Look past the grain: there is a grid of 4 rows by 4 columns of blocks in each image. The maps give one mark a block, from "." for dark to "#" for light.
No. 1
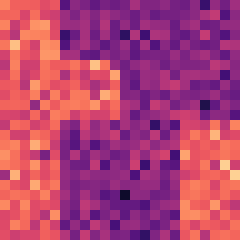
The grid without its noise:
# . . .
# # . .
# . . #
# . . #
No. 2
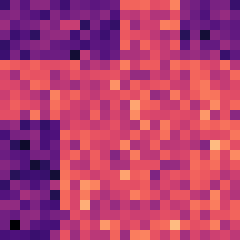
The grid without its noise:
. . # .
# # # #
. # # #
. # # #
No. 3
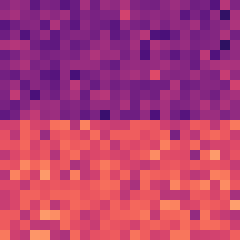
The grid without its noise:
. . . .
. . . .
# # # #
# # # #
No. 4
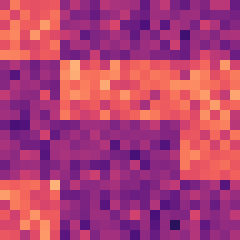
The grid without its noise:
# . . .
. # # #
. . . #
# . . .
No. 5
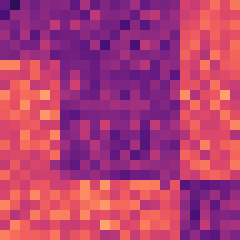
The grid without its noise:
. . . #
# . . #
# . . #
# # # .
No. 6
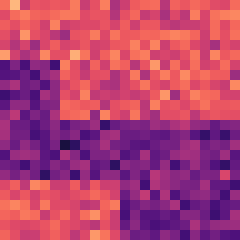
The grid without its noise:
# # # #
. # # #
. . . .
# # . .
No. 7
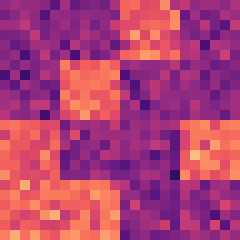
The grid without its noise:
. . # .
. # . .
# . . #
# # . .
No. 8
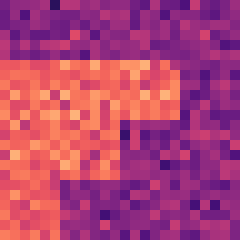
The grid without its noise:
. . . .
# # # .
# # . .
# . . .
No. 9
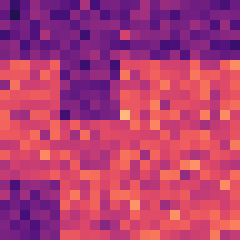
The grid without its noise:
. . . .
# . # #
# # # #
. # # #
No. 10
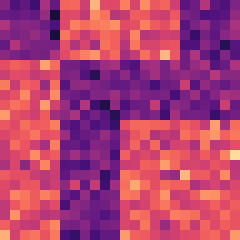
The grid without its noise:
. # # .
# . . .
# . # #
# . # #
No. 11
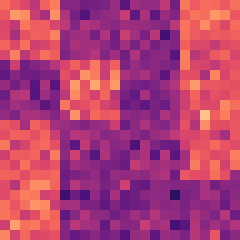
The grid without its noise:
# . . #
. # . #
# . . #
# . . .
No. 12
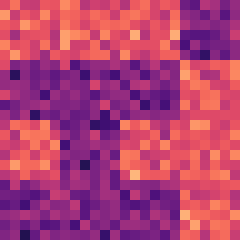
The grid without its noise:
# # # .
. . . #
# . # #
. . . #
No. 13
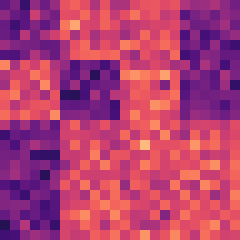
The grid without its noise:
. # # .
# . # .
. # # #
. # # #
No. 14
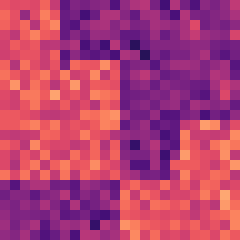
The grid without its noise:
# . . .
# # . .
# # . #
. . # #
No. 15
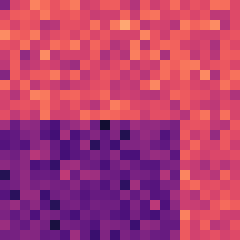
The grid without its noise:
# # # #
# # # #
. . . #
. . . #
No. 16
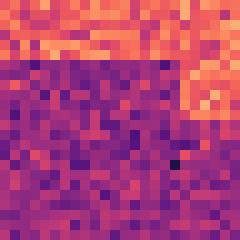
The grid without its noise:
# # # #
. . . #
. . . .
. . . .
